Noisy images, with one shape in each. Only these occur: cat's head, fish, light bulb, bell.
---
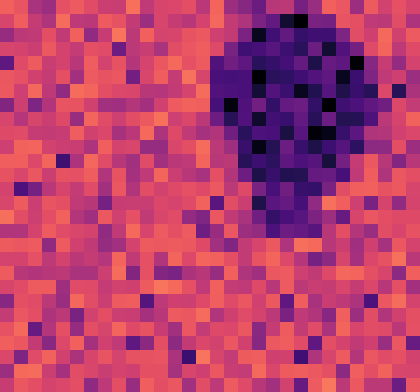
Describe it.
dark light bulb
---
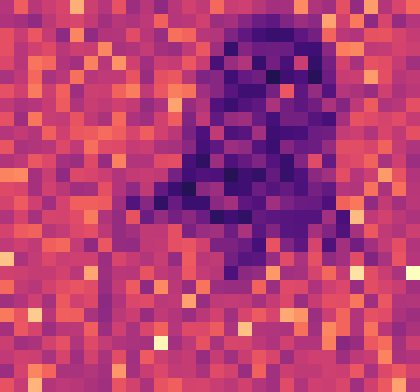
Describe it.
dark bell
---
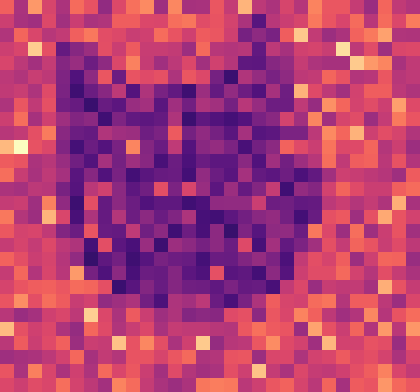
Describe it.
dark cat's head
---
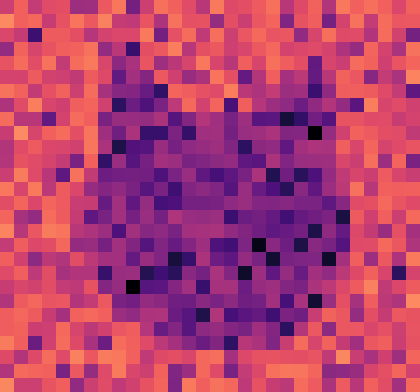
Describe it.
dark cat's head
